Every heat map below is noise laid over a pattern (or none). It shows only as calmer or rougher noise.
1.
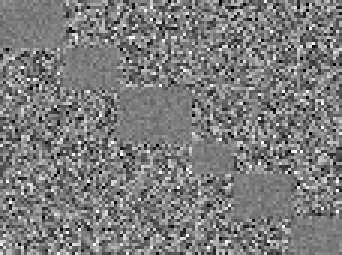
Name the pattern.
blocks along the diagonal
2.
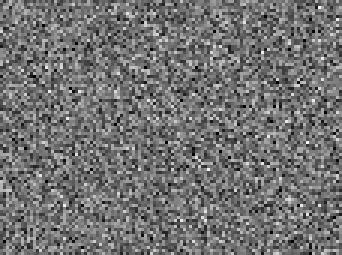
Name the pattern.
only noise
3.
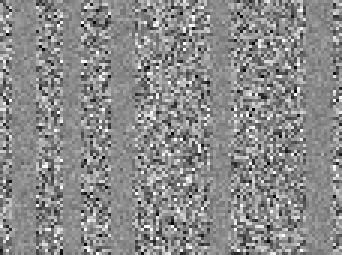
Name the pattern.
bands of columns
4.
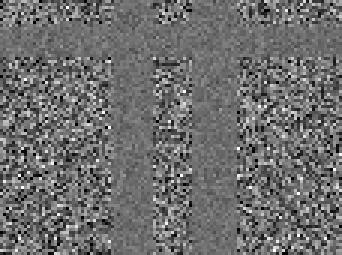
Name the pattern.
bands of rows crossing bands of columns
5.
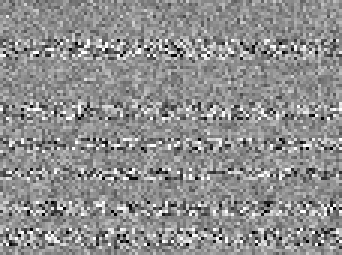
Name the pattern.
bands of rows
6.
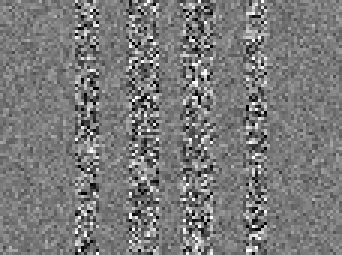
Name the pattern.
bands of columns
